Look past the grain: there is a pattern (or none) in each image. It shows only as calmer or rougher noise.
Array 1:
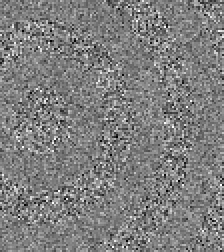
rings round one point
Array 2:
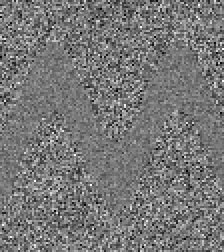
a wavy band
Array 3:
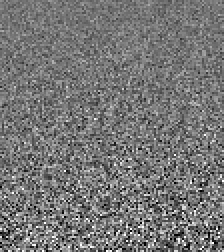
a smooth slope
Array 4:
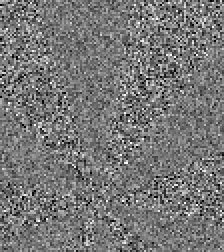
spokes from one point
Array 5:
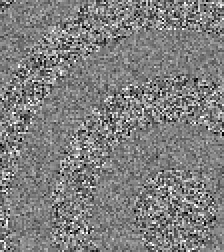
rings round one point
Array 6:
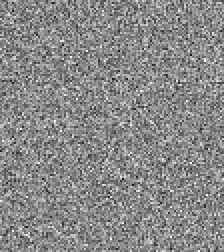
only noise
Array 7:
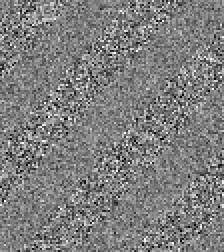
diagonal stripes
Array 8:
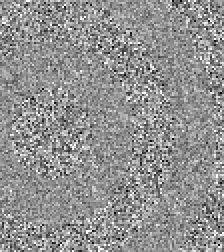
rings round one point
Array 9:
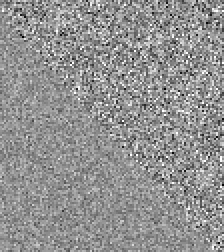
a sharp edge
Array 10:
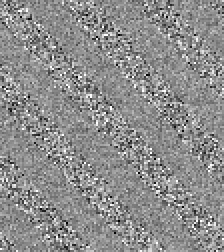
diagonal stripes
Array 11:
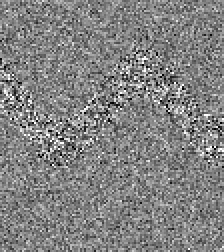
a wavy band
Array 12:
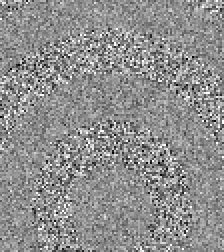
rings round one point
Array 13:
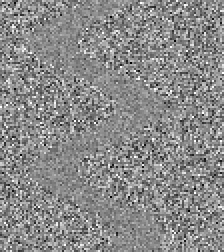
a wavy band
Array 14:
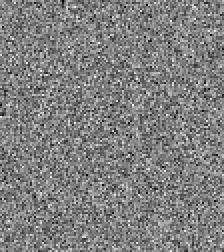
only noise
